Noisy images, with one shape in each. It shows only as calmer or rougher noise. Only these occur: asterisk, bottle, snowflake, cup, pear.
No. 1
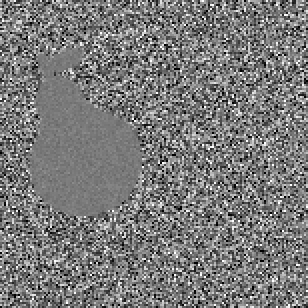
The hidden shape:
pear
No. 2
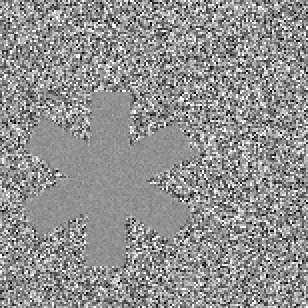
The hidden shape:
asterisk
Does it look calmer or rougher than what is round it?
calmer
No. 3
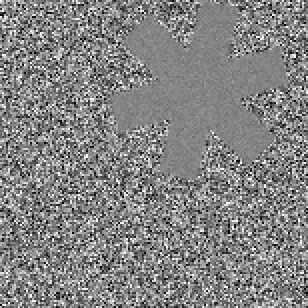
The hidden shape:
asterisk
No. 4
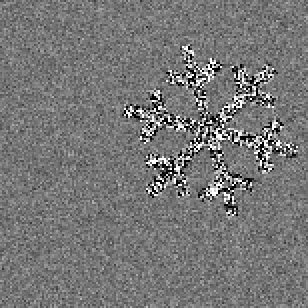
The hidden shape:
snowflake
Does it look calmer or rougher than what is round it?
rougher
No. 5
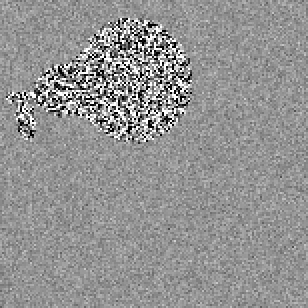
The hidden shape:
pear
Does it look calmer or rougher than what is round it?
rougher
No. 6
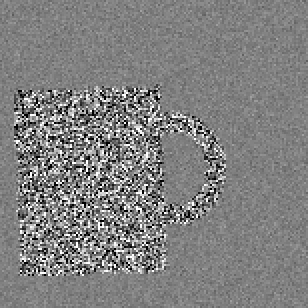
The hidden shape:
cup
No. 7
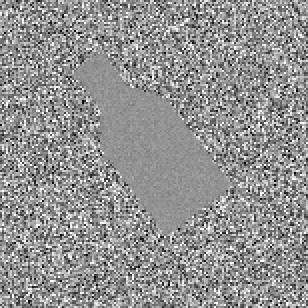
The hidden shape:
bottle
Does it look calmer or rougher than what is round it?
calmer
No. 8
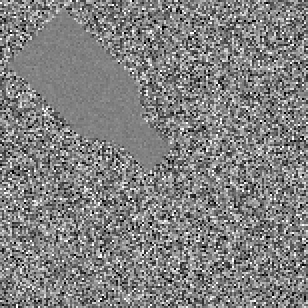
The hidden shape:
bottle
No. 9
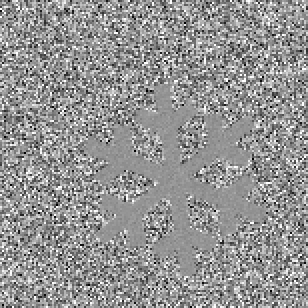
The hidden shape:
snowflake
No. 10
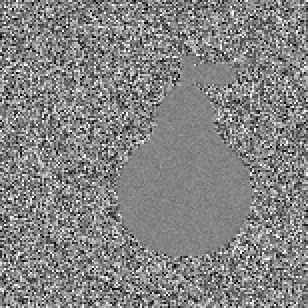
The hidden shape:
pear
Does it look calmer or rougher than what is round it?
calmer
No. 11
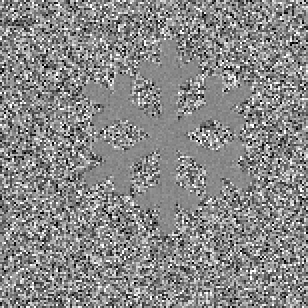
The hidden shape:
snowflake
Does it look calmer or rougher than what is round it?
calmer
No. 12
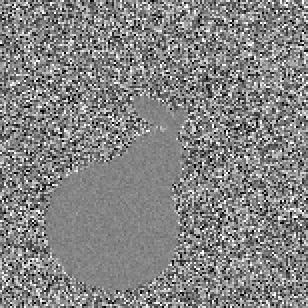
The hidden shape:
pear
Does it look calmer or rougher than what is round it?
calmer
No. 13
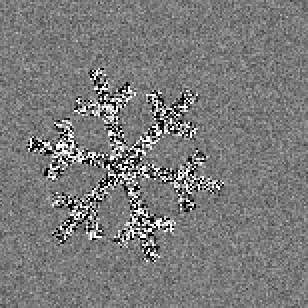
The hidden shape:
snowflake
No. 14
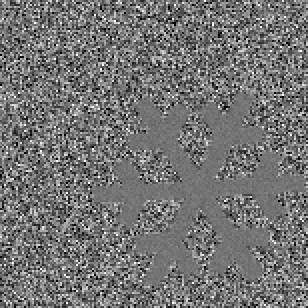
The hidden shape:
snowflake
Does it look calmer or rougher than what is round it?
calmer
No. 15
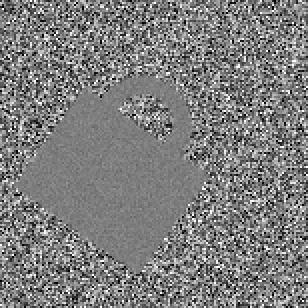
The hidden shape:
cup
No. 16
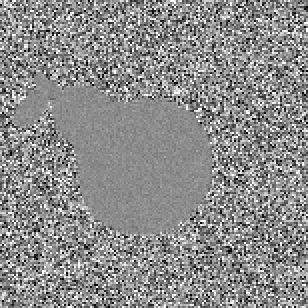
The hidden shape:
pear
